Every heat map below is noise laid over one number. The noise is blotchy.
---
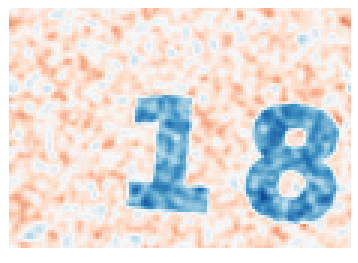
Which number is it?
18
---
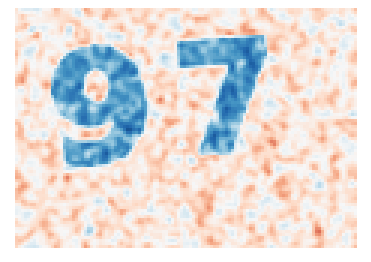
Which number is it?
97
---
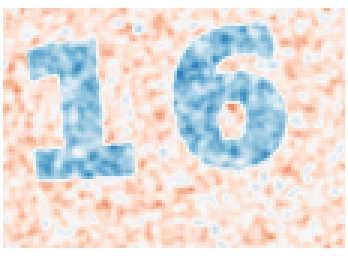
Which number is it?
16
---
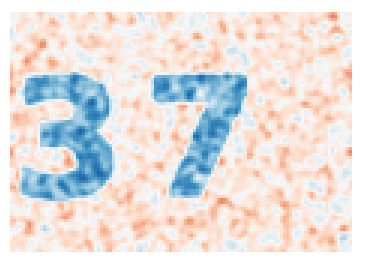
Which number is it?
37
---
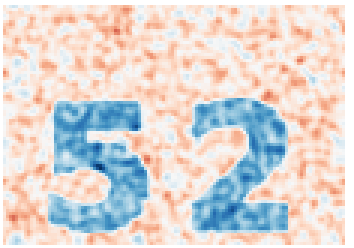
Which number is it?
52
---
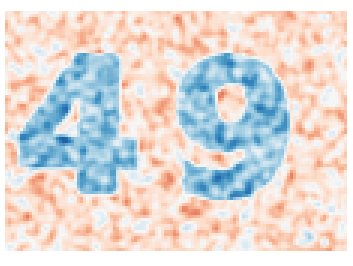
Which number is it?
49
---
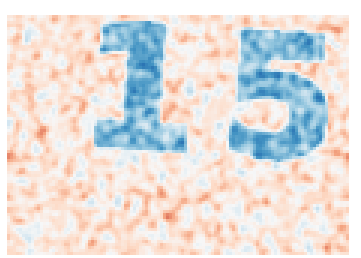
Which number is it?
15
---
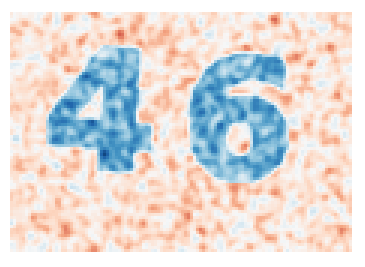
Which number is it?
46
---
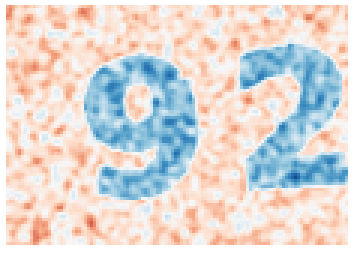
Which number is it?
92
